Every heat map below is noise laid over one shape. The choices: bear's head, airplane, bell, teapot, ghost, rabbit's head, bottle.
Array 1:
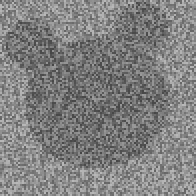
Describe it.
dark bear's head
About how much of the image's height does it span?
nearly all
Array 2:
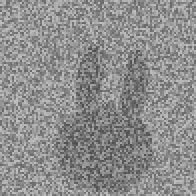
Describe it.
dark rabbit's head
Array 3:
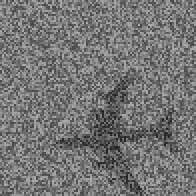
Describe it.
dark airplane
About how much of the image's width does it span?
two thirds
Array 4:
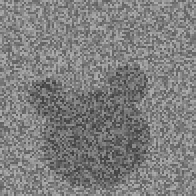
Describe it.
dark bear's head
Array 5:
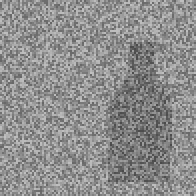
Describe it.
dark bottle
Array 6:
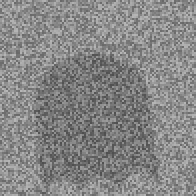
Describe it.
dark ghost
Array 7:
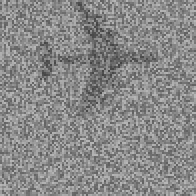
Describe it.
dark airplane
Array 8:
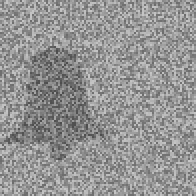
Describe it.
dark bell
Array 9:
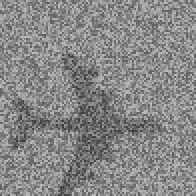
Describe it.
dark airplane
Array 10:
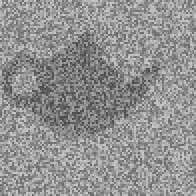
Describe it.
dark teapot
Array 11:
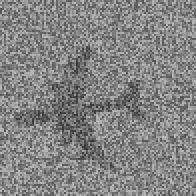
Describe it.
dark airplane
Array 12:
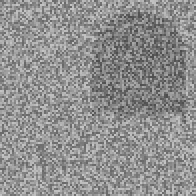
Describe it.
dark ghost
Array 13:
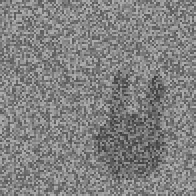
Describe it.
dark rabbit's head
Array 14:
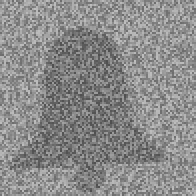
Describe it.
dark bell
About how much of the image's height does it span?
nearly all
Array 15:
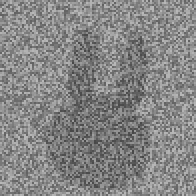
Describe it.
dark rabbit's head
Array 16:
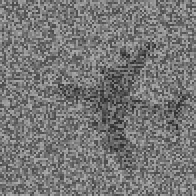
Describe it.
dark airplane
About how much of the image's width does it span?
two thirds
